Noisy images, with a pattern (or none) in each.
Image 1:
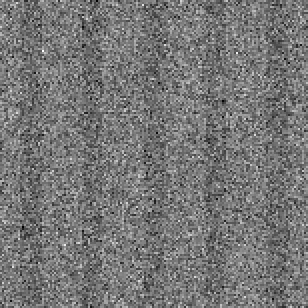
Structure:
vertical stripes
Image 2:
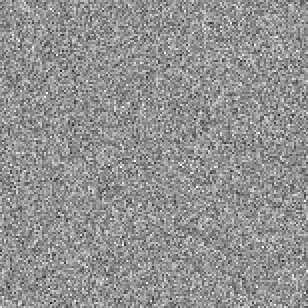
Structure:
only noise
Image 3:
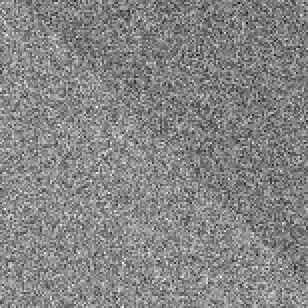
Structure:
a sharp edge
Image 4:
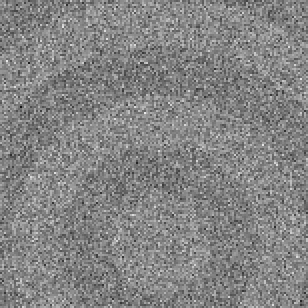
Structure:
rings round one point
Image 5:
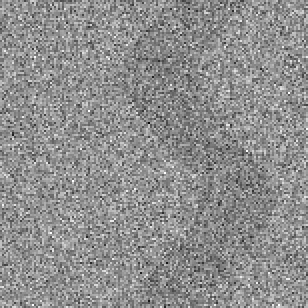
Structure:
a wavy band
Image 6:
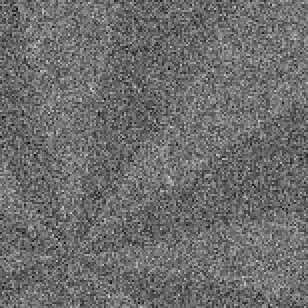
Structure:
spokes from one point
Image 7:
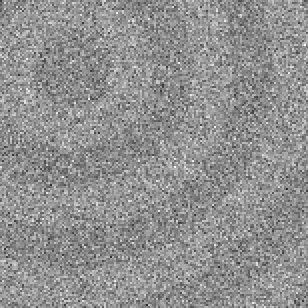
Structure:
rings round one point
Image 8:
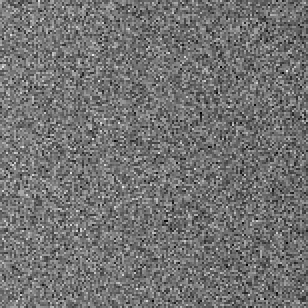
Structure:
a smooth slope
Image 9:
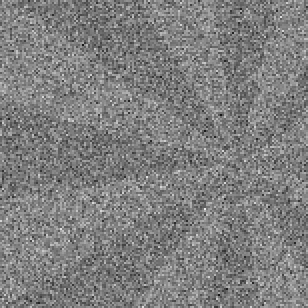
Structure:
spokes from one point
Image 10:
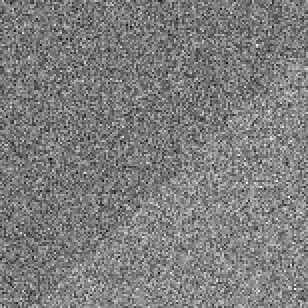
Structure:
a sharp edge
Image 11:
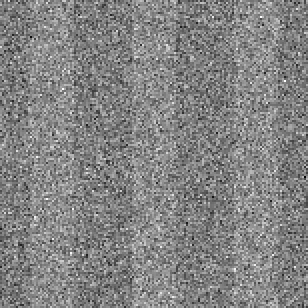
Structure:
vertical stripes
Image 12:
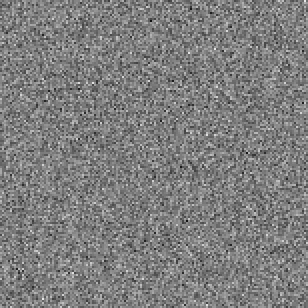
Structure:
only noise
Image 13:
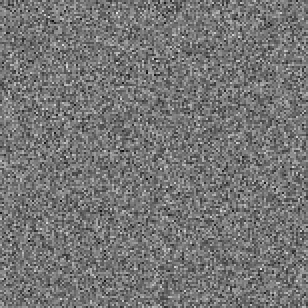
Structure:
only noise
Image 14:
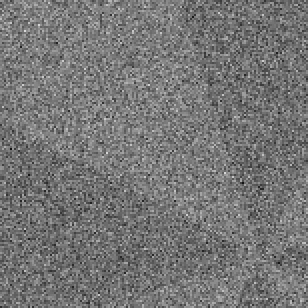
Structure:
spokes from one point
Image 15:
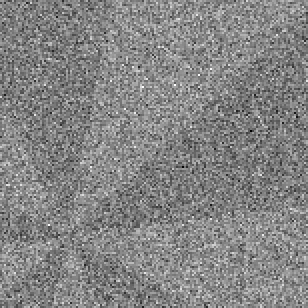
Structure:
spokes from one point
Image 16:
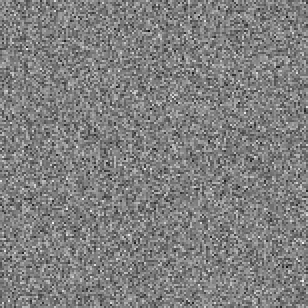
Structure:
only noise
